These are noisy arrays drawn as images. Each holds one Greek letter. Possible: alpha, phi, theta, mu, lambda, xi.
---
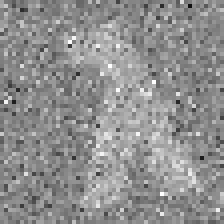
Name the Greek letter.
lambda
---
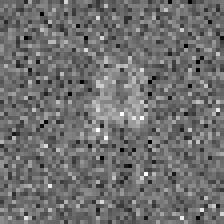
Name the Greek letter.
mu
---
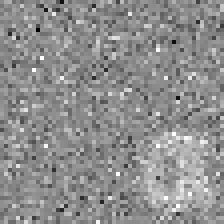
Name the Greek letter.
alpha
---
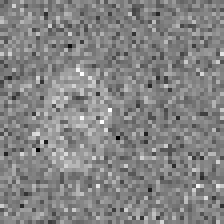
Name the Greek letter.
theta
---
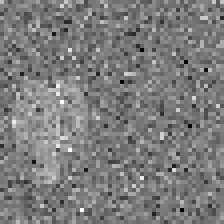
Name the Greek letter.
phi
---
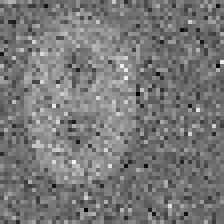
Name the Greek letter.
theta
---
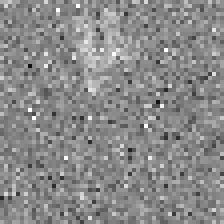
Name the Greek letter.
mu
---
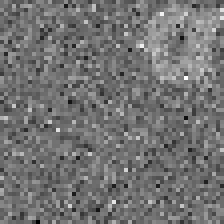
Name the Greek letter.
alpha
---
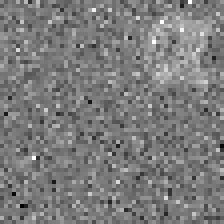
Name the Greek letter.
alpha
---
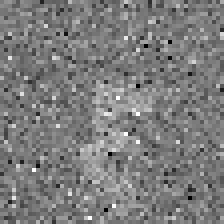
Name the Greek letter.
xi
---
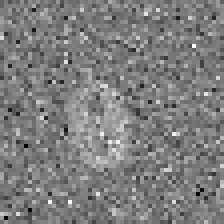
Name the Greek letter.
theta
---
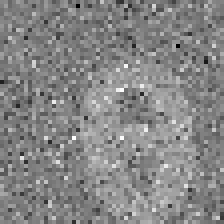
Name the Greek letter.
theta
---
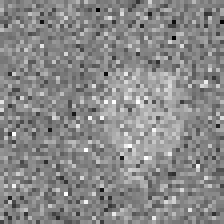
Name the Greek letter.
phi
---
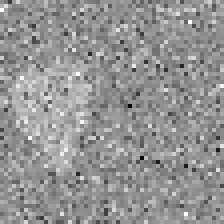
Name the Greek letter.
phi
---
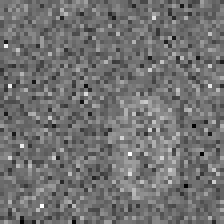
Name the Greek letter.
theta
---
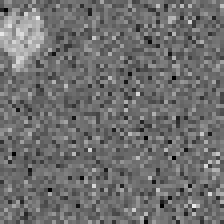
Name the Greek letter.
phi
